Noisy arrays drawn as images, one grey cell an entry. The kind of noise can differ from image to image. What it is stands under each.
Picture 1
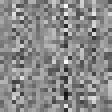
columns of uneven size
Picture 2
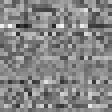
rows of uneven size
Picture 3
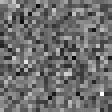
independent entries
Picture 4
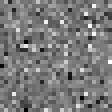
heavy tails
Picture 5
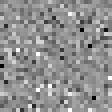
heavy tails
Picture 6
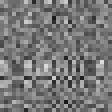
low rank plus noise
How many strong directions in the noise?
one
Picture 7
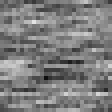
streaked along the rows
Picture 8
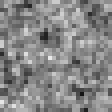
blotchy
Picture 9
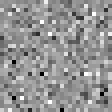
heavy tails
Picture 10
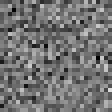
independent entries
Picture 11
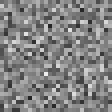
independent entries
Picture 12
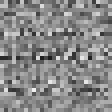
rows of uneven size
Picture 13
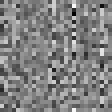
columns of uneven size
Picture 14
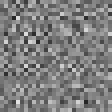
low rank plus noise
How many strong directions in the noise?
two
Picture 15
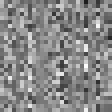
columns of uneven size
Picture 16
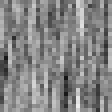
streaked along the columns
